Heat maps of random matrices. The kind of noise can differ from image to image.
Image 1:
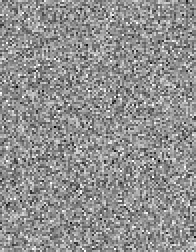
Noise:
independent entries
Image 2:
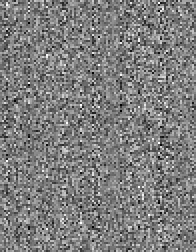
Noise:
columns of uneven size
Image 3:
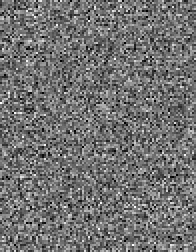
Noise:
low rank plus noise
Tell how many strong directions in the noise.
five to eight
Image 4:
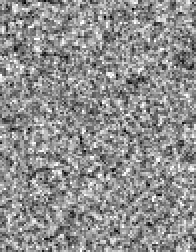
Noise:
blotchy
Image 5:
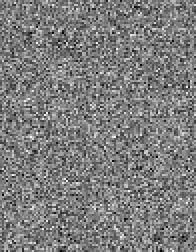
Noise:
low rank plus noise
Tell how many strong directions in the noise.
five to eight
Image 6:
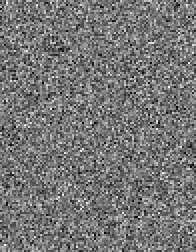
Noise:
independent entries
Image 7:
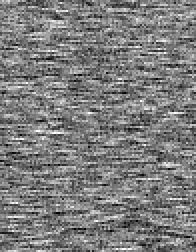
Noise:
streaked along the rows
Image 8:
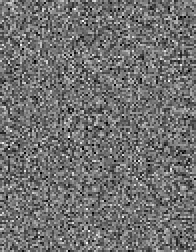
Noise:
low rank plus noise
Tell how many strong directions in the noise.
three or four
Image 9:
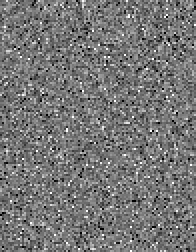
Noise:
heavy tails
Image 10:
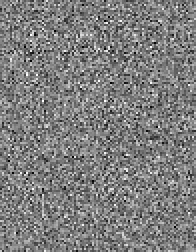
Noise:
low rank plus noise
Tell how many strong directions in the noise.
two
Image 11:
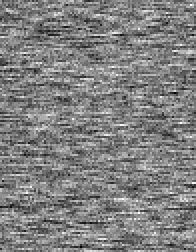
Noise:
streaked along the rows
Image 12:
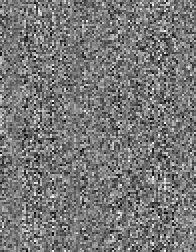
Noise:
columns of uneven size
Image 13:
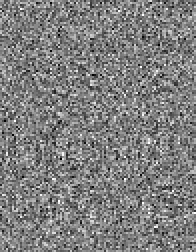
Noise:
low rank plus noise
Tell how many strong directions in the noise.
three or four
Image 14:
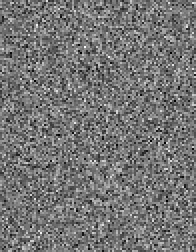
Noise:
independent entries
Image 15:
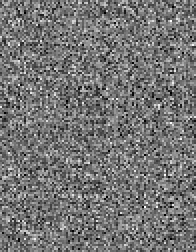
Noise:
low rank plus noise
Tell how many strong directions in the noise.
two
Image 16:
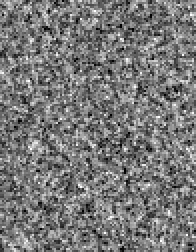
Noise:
blotchy
